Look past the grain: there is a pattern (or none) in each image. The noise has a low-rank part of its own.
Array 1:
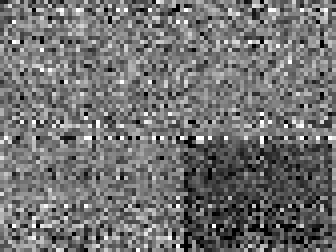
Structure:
one block
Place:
bottom right
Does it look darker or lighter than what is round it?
darker
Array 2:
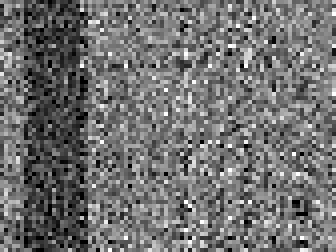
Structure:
one band of columns
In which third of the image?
left
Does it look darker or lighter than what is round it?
darker
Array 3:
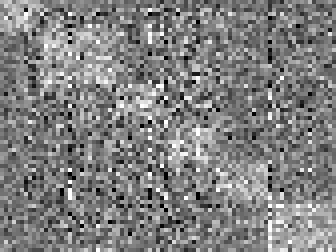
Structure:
blocks along the diagonal
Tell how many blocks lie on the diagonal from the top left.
6
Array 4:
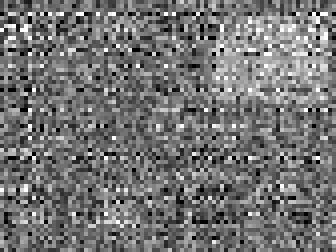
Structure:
one block
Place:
top right
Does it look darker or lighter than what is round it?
lighter
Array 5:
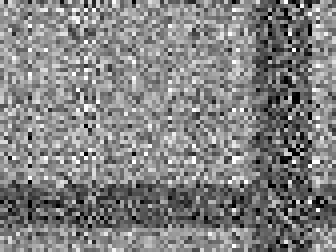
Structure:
bands of rows crossing bands of columns
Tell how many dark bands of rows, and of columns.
1 and 1
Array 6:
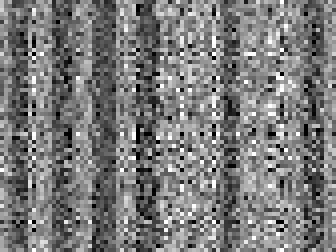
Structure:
bands of columns
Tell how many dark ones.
6
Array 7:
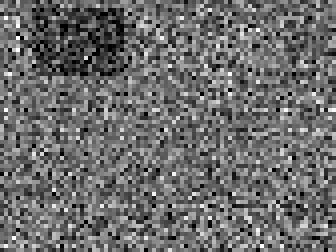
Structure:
one block
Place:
top left
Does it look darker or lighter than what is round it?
darker
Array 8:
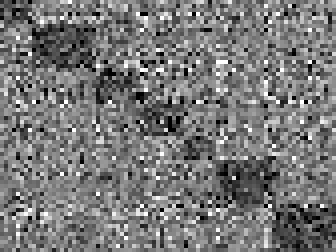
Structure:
blocks along the diagonal
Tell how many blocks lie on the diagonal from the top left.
7
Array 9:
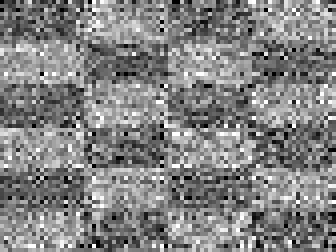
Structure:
a checkerboard
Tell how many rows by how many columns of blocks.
6 by 4
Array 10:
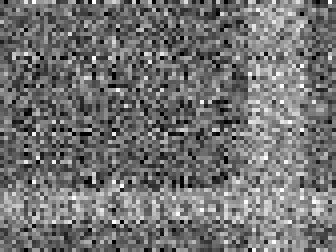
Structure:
bands of rows crossing bands of columns
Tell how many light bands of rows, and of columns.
1 and 1
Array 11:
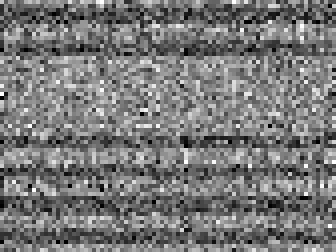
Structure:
bands of rows
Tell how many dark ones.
6
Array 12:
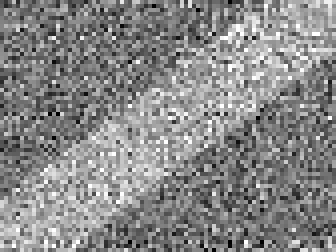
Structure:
a diagonal band
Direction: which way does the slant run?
bottom left to top right
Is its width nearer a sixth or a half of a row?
a half
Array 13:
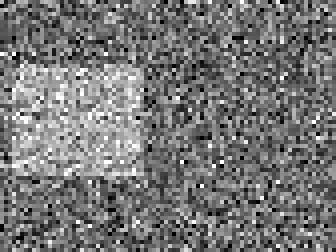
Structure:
one block
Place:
middle left
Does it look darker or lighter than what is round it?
lighter
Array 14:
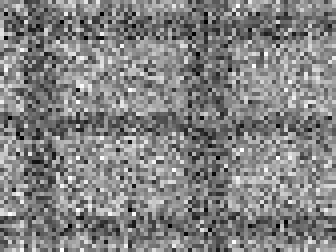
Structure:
bands of rows crossing bands of columns
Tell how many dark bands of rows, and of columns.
3 and 2
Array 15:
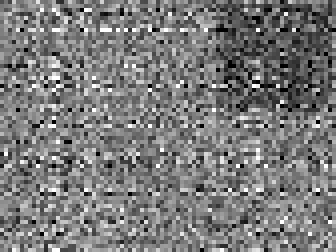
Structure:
one block
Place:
top right
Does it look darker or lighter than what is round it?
darker
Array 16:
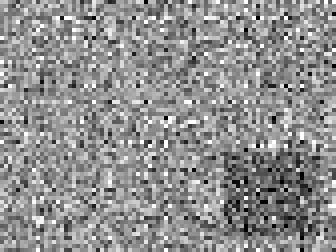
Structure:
one block
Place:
bottom right
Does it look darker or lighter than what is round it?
darker
